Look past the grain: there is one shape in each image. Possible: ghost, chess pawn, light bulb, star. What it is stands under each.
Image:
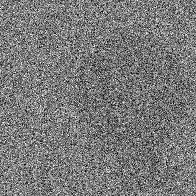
light bulb
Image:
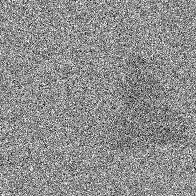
chess pawn
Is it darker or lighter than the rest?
darker
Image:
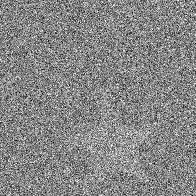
star
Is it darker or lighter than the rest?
lighter
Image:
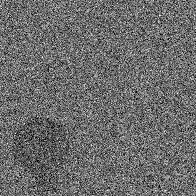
light bulb
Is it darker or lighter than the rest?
darker
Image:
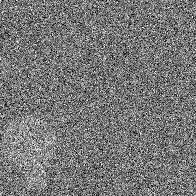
light bulb
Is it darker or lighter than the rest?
lighter
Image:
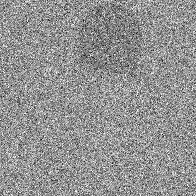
ghost
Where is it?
top middle
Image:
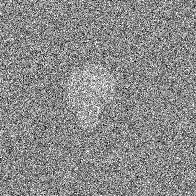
light bulb
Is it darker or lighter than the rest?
lighter
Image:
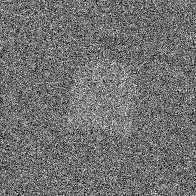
ghost
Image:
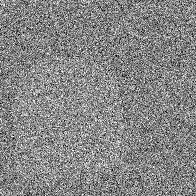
ghost
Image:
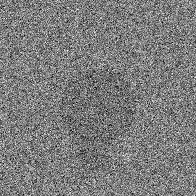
light bulb
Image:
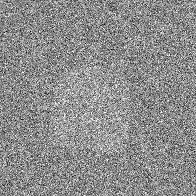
ghost
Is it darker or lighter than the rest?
lighter
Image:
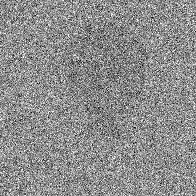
light bulb
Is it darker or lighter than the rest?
darker
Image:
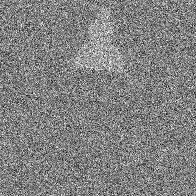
chess pawn
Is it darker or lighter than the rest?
lighter
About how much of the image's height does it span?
a third
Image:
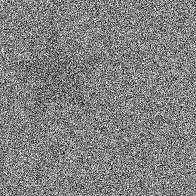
star
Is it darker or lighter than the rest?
darker
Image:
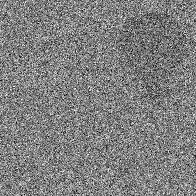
light bulb
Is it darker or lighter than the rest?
darker
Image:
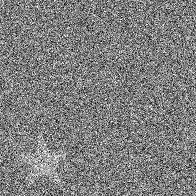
star
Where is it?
bottom left
